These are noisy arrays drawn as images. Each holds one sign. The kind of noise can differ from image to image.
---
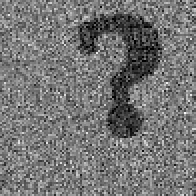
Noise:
low rank plus noise
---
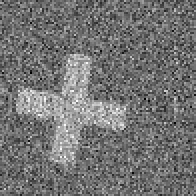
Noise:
low rank plus noise
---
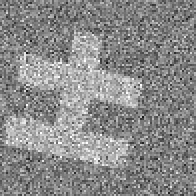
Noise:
low rank plus noise
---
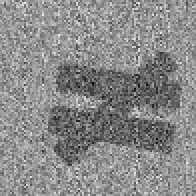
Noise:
columns of uneven size
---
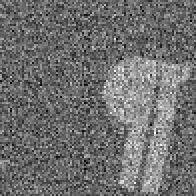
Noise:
low rank plus noise
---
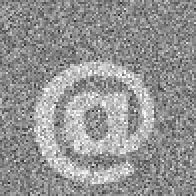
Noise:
independent entries
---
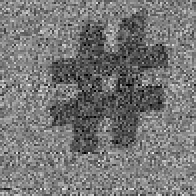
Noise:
rows of uneven size
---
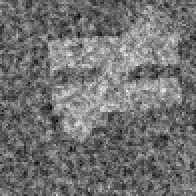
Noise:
blotchy
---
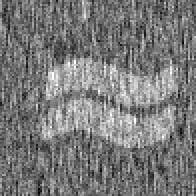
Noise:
streaked along the columns
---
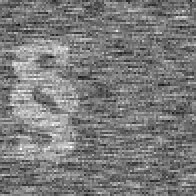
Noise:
streaked along the rows
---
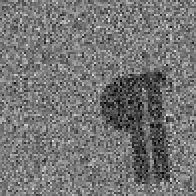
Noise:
low rank plus noise
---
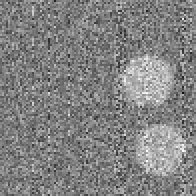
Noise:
columns of uneven size
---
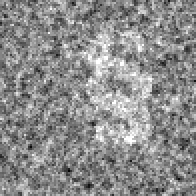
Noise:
blotchy
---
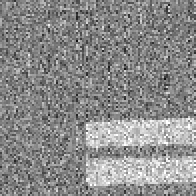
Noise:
columns of uneven size
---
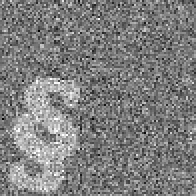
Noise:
low rank plus noise
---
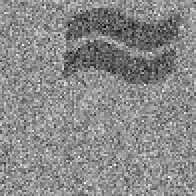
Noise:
independent entries
